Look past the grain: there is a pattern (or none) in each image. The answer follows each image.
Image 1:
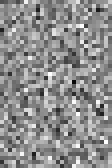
only noise
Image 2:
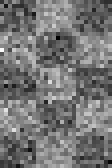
a checkerboard
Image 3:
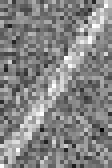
a diagonal band
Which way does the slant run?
bottom left to top right
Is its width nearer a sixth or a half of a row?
a sixth
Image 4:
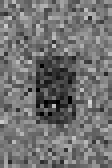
one block
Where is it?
centre
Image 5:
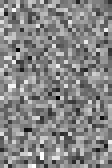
only noise
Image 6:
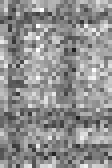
bands of rows crossing bands of columns
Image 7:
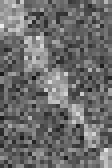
blocks along the diagonal
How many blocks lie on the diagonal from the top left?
6
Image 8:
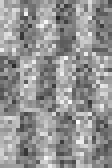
a checkerboard
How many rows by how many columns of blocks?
3 by 6
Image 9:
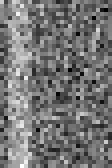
one band of columns
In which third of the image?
left
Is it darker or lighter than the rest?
lighter
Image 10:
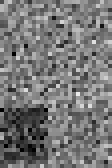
one block
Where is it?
bottom left
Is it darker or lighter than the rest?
darker
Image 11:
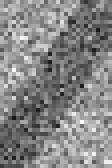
a diagonal band
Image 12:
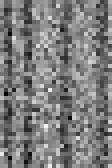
bands of columns
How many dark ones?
4
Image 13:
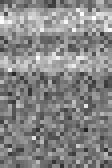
bands of rows
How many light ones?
2
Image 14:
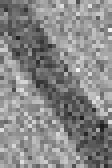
a diagonal band
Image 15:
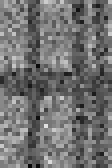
bands of rows crossing bands of columns
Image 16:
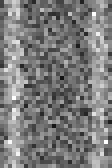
bands of columns
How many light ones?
2
